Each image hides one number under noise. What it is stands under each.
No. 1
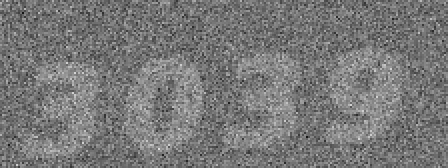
3039
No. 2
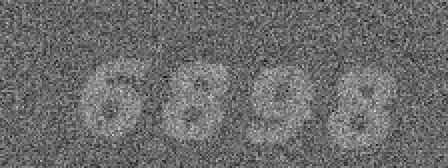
6898
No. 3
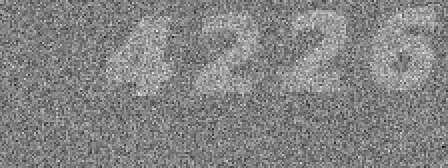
4226
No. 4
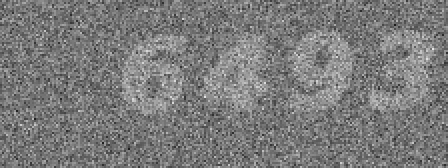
6493
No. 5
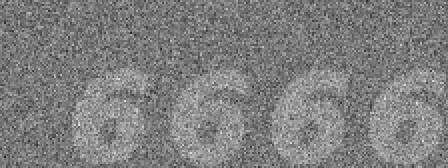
6666
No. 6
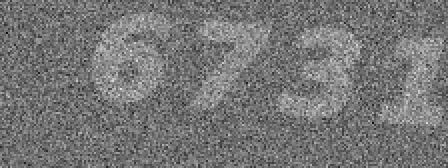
6731
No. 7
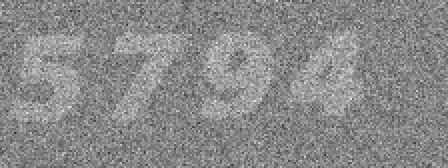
5794
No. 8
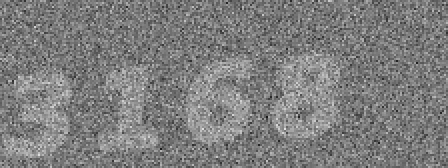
3168
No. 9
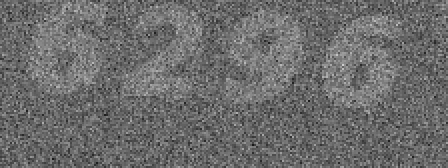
6296
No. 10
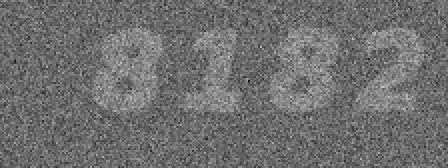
8182
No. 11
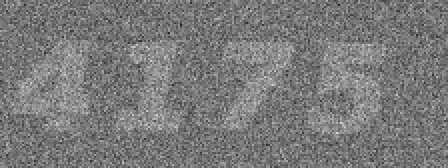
4175
